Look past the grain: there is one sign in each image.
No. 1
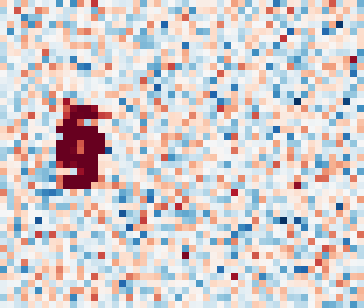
section sign
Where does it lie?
middle left
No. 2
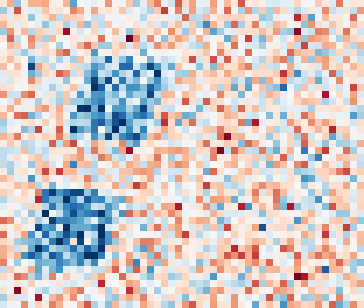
colon
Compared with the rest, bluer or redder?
bluer
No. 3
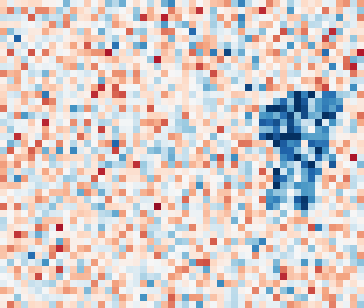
pilcrow
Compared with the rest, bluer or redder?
bluer
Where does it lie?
middle right
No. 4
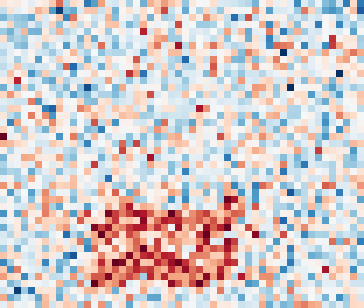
approximately sign
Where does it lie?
bottom middle
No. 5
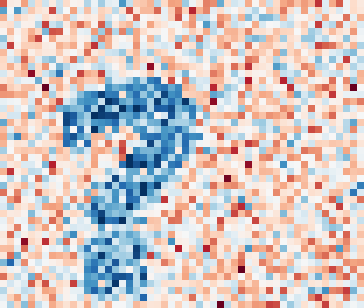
question mark
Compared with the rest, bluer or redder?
bluer
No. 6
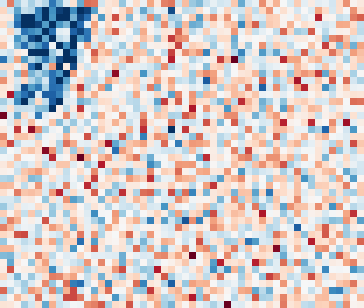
pilcrow
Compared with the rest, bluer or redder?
bluer
